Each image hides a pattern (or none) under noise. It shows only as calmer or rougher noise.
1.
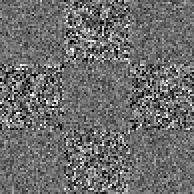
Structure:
a checkerboard
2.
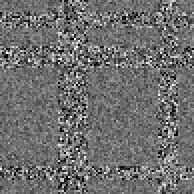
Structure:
bands of rows crossing bands of columns
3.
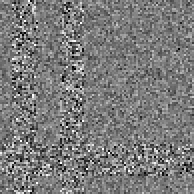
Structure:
bands of rows crossing bands of columns
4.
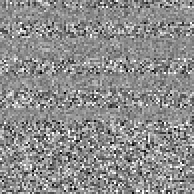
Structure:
bands of rows
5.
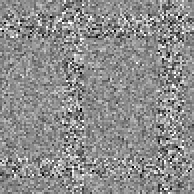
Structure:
bands of rows crossing bands of columns
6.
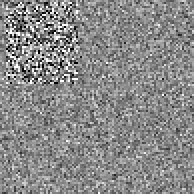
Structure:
one block
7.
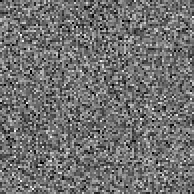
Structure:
only noise
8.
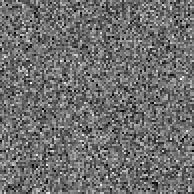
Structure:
only noise
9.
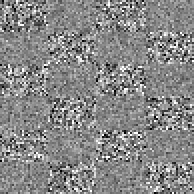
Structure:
a checkerboard
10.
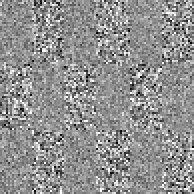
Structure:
a checkerboard
